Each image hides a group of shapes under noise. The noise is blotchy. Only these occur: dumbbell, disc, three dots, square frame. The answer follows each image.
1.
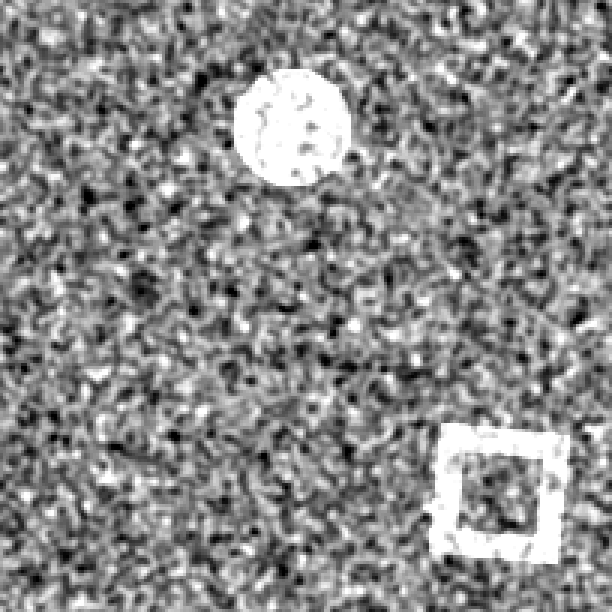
top middle: disc; bottom right: square frame
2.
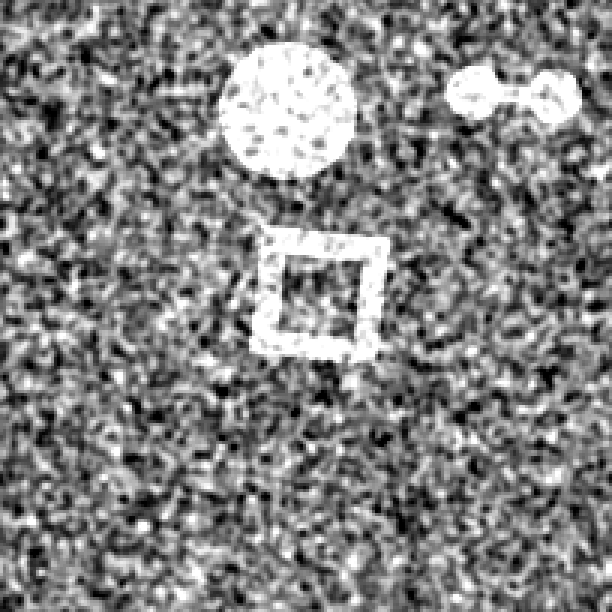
top middle: disc; top right: dumbbell; centre: square frame
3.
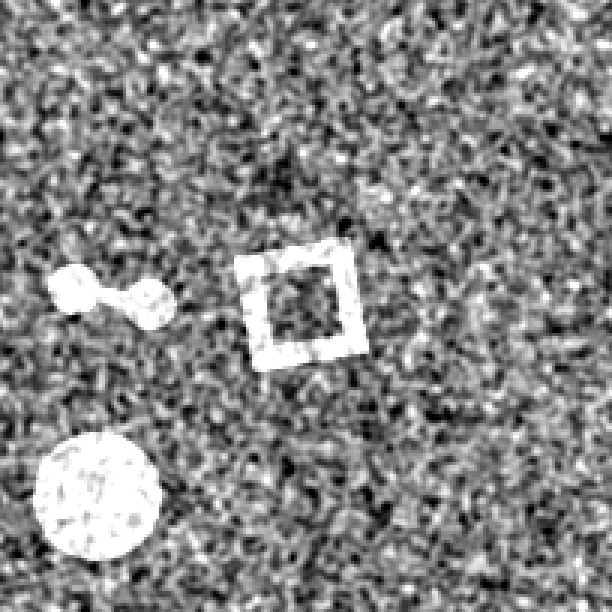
middle left: dumbbell; centre: square frame; bottom left: disc
